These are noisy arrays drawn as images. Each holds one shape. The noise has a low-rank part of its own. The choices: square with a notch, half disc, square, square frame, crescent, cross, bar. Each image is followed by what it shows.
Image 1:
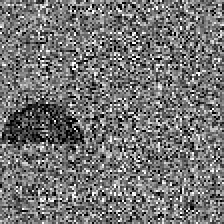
dark half disc, middle left
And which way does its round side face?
up
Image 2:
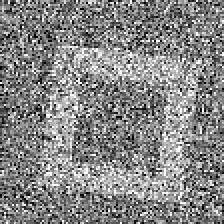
light square frame
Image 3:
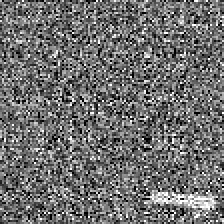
light bar, bottom right
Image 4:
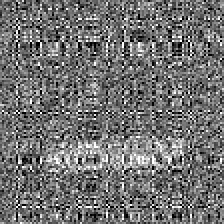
light bar
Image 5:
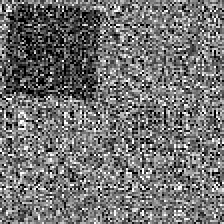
dark square, top left
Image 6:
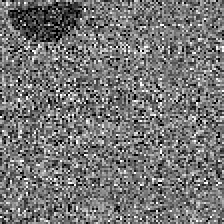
dark half disc, top left
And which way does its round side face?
down
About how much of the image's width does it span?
a third
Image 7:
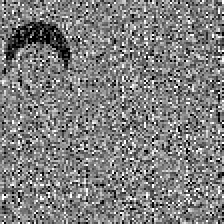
dark crescent, top left
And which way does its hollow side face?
down
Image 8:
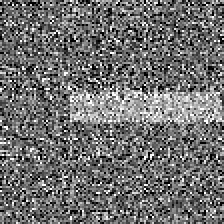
light bar
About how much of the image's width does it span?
two thirds
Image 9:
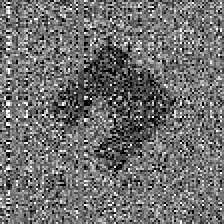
dark square with a notch
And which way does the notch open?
down and left
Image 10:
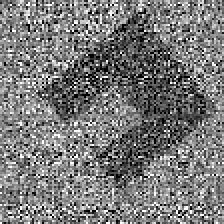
dark square with a notch
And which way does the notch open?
down and left
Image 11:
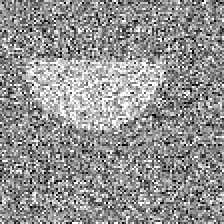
light half disc
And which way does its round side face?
down
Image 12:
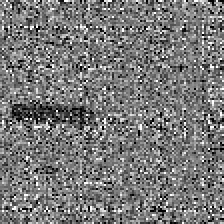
dark bar, middle left
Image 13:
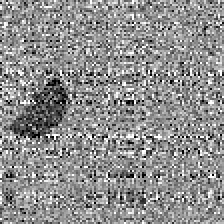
dark half disc, middle left
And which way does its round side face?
down and right
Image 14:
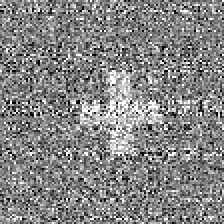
light cross, centre
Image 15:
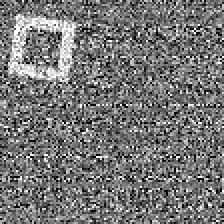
light square frame, top left
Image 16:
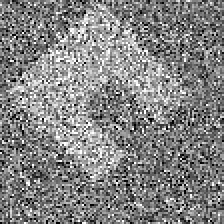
light square with a notch
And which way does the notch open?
down and right
